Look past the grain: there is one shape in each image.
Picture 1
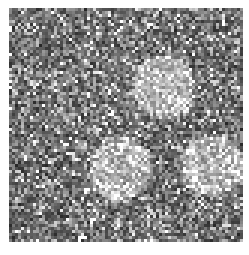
three dots
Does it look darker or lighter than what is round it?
lighter
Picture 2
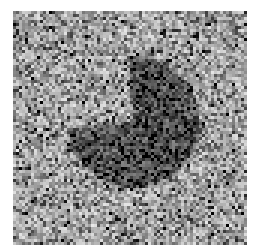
disc with a wedge cut out
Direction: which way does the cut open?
up and left
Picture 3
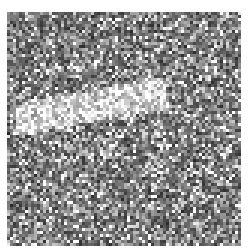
bar
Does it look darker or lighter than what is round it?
lighter
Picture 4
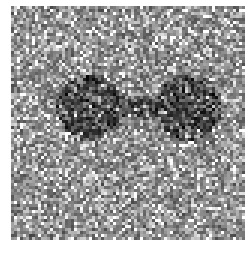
dumbbell
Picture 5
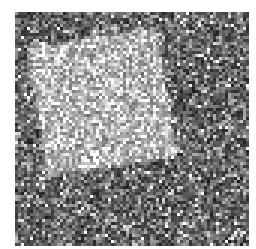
square
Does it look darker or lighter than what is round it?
lighter
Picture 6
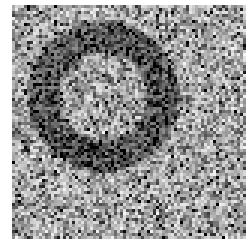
ring
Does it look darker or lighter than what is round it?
darker
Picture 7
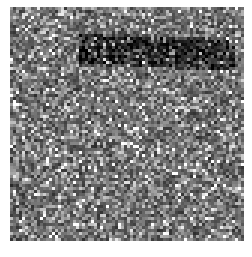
bar
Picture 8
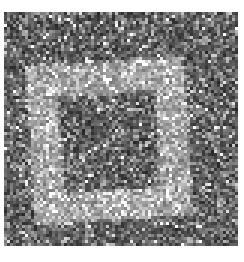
square frame
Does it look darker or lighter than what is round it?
lighter
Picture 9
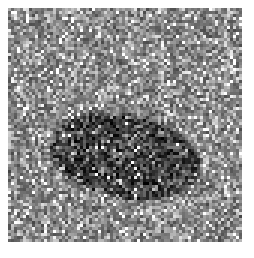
ellipse
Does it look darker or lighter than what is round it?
darker
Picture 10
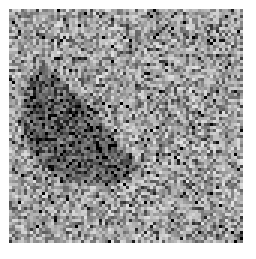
half disc
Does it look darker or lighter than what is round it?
darker
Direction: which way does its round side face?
down and left
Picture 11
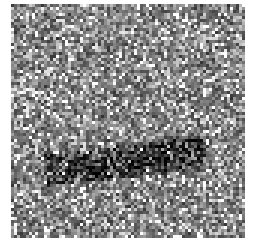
bar
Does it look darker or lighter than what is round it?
darker
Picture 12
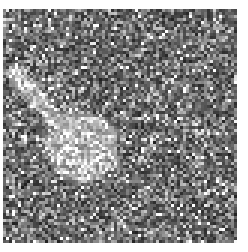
lollipop
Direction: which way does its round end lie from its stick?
down and right
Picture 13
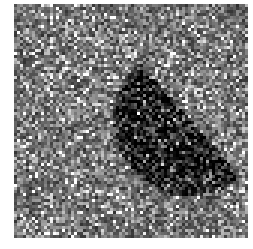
half disc
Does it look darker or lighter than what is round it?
darker
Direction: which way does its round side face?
down and left
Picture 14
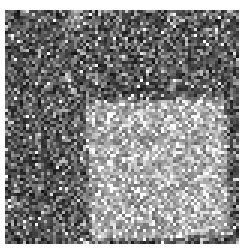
square
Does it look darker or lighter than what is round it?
lighter
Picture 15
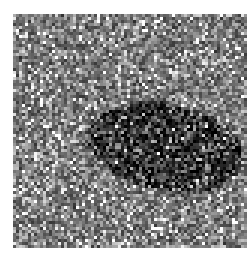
ellipse
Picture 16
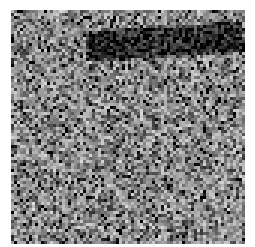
bar
